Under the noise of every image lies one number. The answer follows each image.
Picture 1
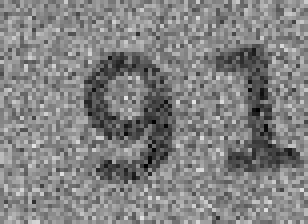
91
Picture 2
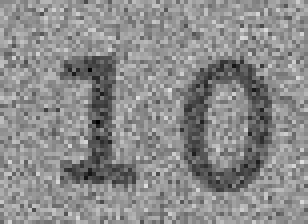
10
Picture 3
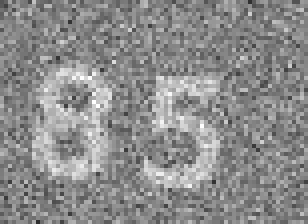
85
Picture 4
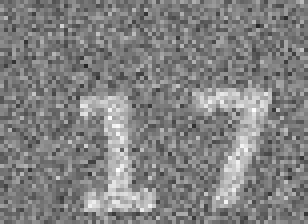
17
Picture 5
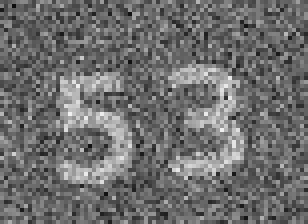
53
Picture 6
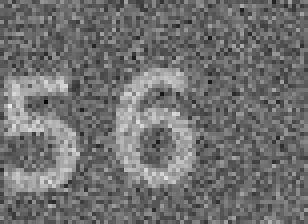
56
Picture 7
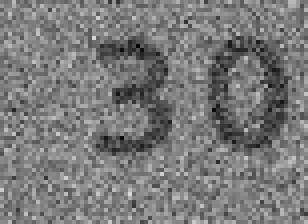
30
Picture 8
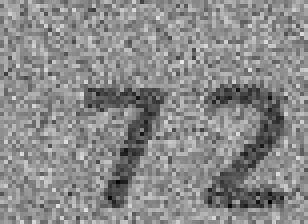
72
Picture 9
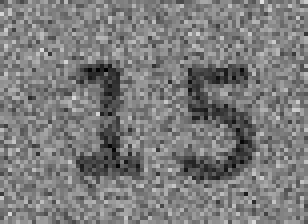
15
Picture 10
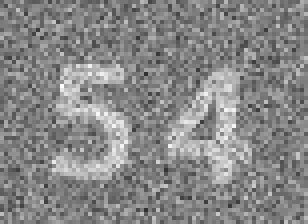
54
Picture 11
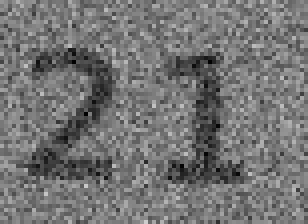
21
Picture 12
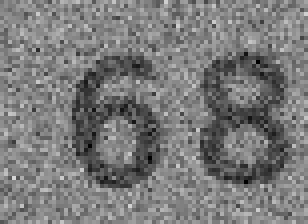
68
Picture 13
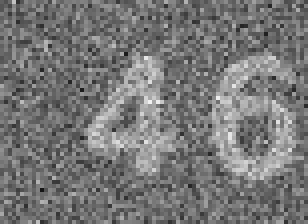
46
